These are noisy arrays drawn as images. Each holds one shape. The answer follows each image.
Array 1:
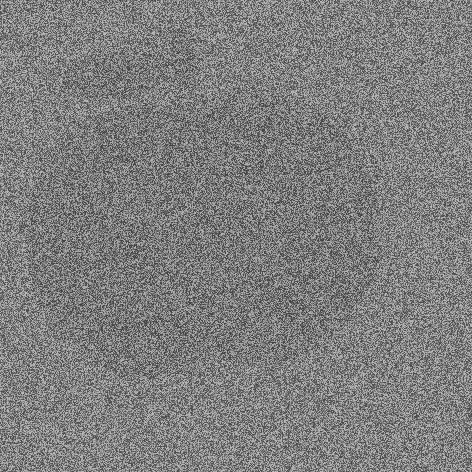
apple
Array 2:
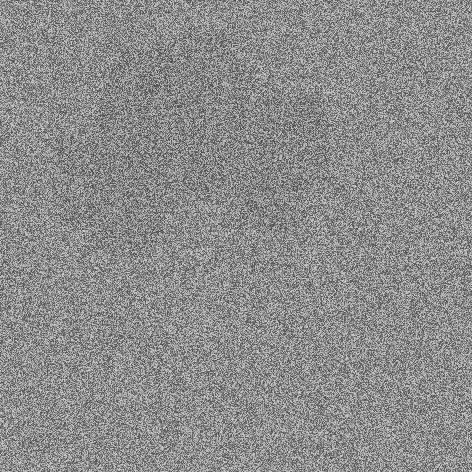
car
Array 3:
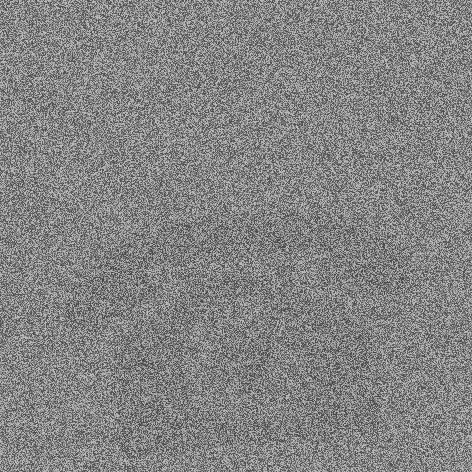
telephone
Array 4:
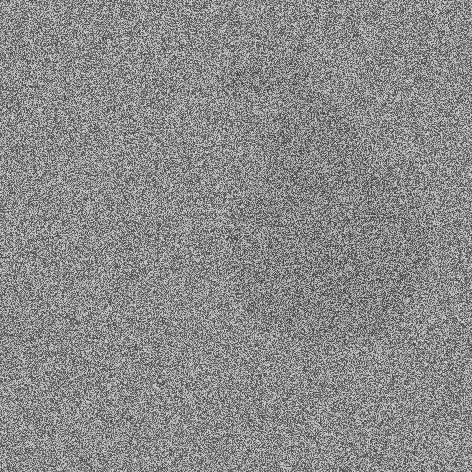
pear
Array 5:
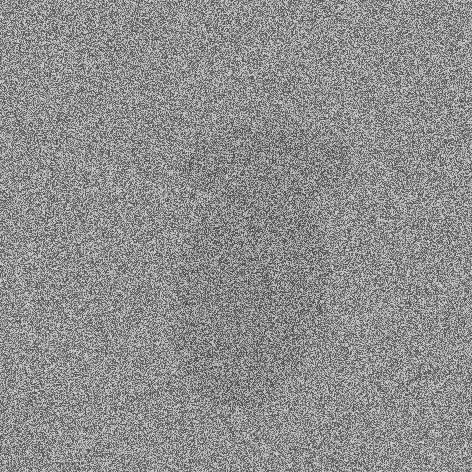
footprint
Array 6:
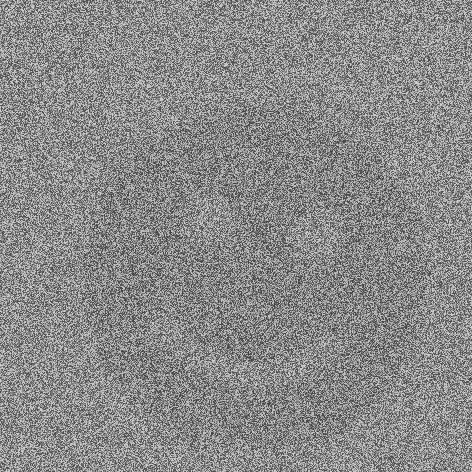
smiling face
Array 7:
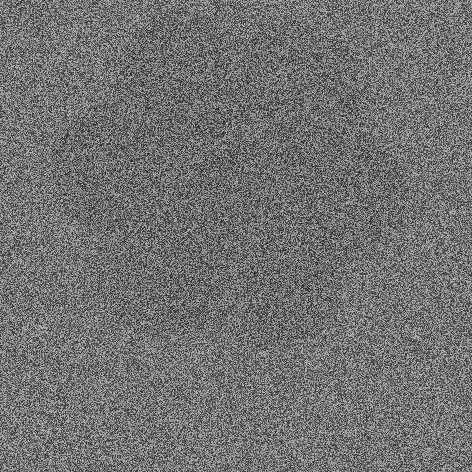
flower
